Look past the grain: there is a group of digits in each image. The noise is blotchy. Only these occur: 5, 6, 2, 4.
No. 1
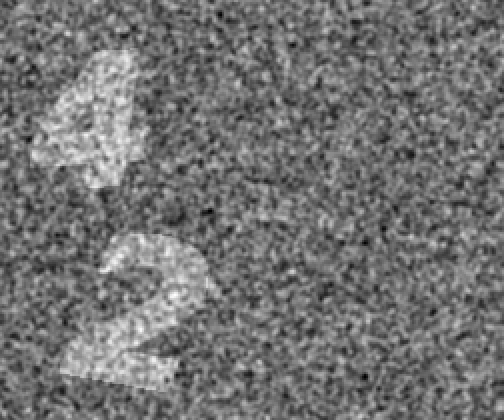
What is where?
top left: 4; bottom left: 2
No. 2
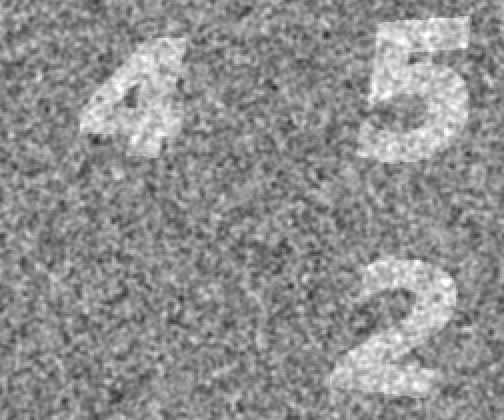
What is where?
top left: 4; top right: 5; bottom right: 2
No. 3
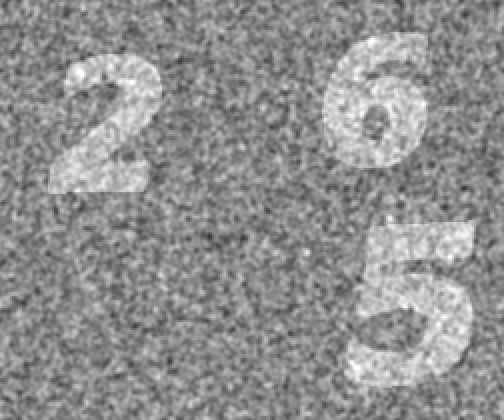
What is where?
top left: 2; top right: 6; bottom right: 5
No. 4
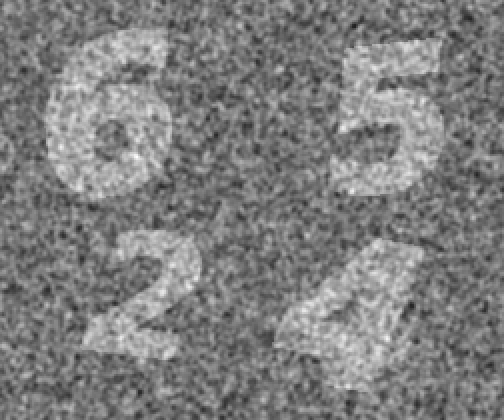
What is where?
top left: 6; top right: 5; bottom left: 2; bottom right: 4
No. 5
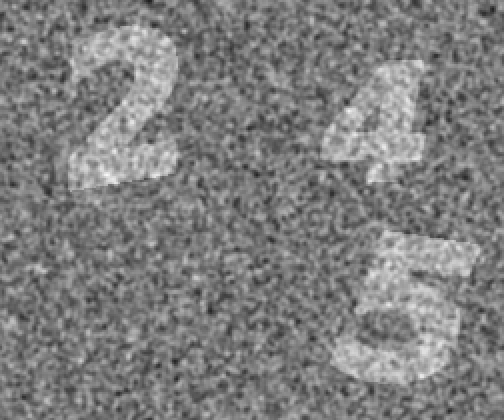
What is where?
top left: 2; top right: 4; bottom right: 5
